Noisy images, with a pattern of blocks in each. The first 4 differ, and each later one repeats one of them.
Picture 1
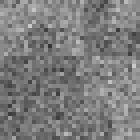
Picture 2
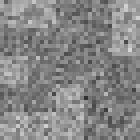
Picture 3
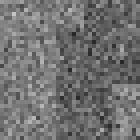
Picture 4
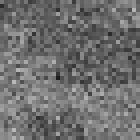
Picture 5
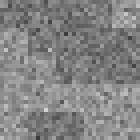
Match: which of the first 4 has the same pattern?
4
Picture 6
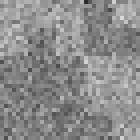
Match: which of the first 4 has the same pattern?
1
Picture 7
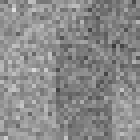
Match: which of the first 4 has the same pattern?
3
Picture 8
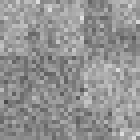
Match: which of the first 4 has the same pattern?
1
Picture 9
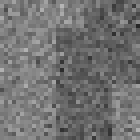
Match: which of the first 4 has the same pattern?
3
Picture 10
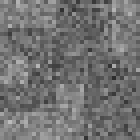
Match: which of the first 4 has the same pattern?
2
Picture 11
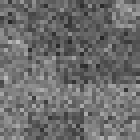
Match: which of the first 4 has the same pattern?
4
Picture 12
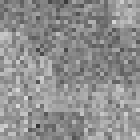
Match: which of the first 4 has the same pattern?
4
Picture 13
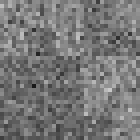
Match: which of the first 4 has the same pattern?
1
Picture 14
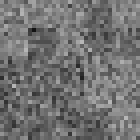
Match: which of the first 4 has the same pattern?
1
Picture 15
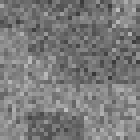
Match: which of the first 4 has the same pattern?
4
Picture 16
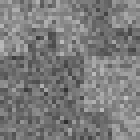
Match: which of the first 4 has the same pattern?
1
